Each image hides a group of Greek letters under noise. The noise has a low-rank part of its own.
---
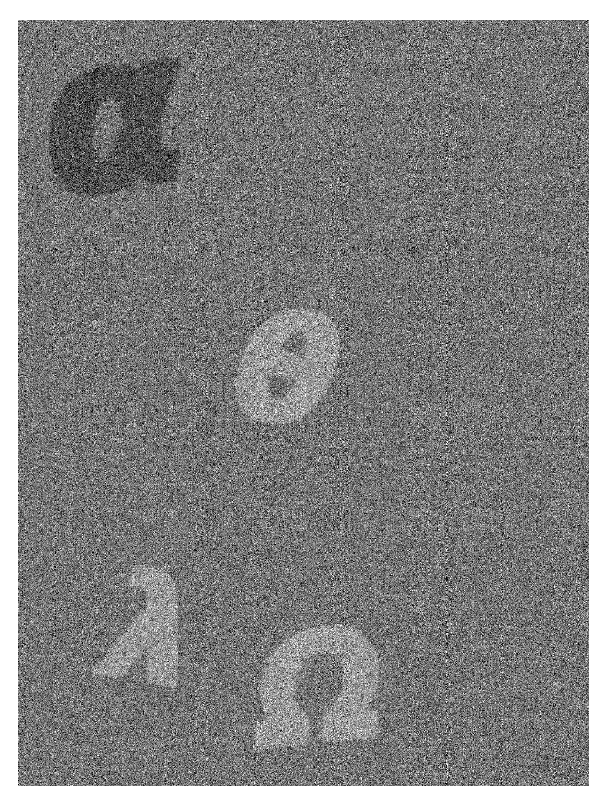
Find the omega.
bottom middle
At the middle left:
nothing
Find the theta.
centre
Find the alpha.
top left
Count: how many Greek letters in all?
4
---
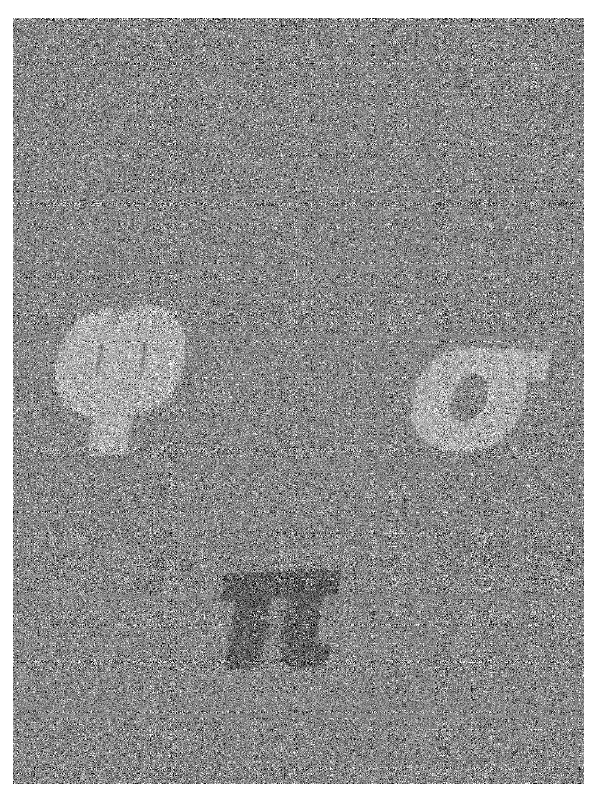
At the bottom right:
nothing
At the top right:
nothing
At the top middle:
nothing
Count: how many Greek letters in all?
3
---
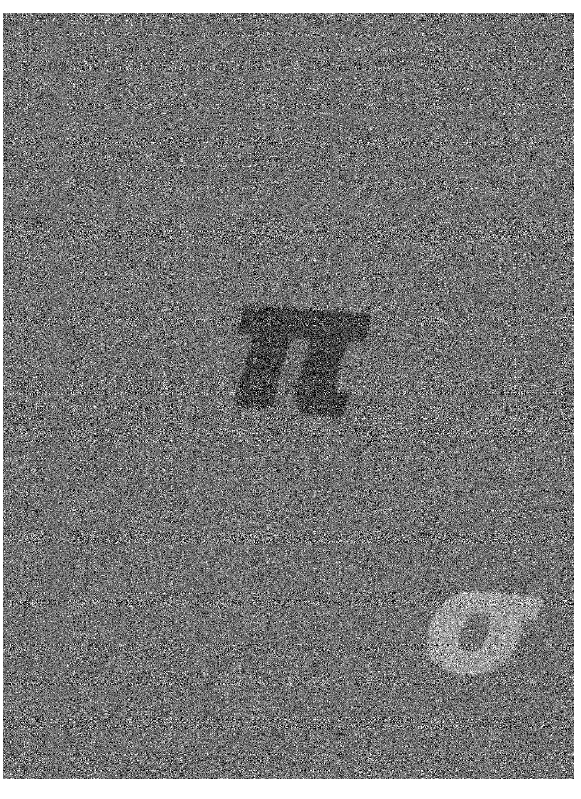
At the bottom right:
sigma
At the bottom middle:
nothing
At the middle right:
nothing
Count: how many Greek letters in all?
2
